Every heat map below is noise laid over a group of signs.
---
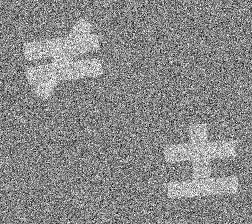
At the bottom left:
nothing
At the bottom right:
plus-minus sign
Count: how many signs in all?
2
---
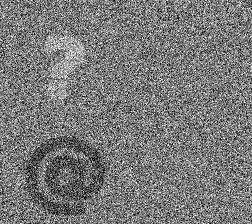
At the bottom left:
at sign
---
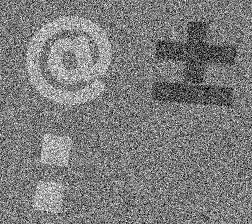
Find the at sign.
top left
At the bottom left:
colon
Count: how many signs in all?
3
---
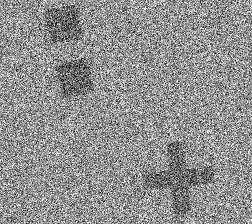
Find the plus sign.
bottom right
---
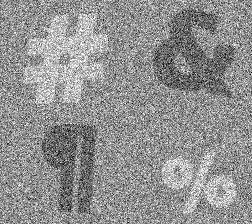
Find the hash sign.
top left
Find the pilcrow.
bottom left
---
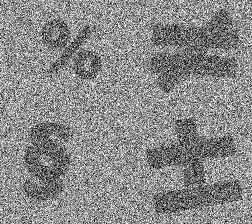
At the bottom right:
plus-minus sign
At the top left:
percent sign
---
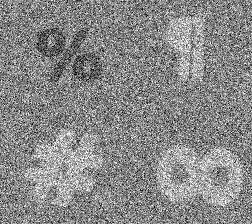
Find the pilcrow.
top right
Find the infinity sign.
bottom right
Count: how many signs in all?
4
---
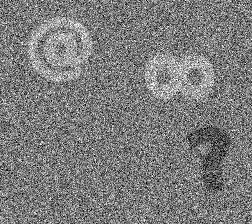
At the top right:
infinity sign
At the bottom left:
nothing
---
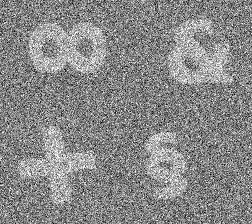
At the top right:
ampersand
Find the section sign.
bottom right
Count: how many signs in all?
4
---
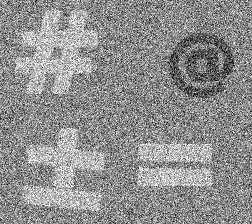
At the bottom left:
plus-minus sign
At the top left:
hash sign
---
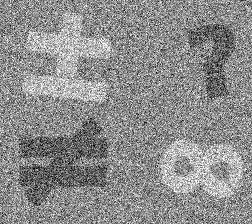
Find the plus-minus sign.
top left
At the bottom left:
not-equal sign
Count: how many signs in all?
4
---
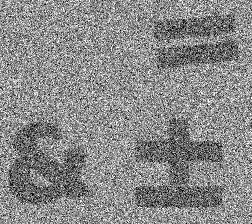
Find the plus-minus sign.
bottom right
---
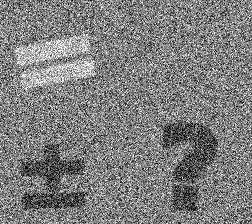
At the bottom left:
plus-minus sign
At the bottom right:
question mark
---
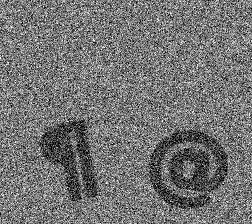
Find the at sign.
bottom right
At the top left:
nothing
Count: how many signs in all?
2
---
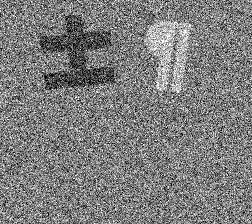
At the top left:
plus-minus sign
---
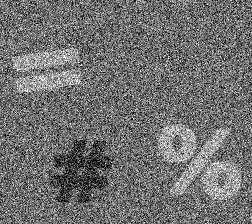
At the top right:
nothing
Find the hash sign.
bottom left
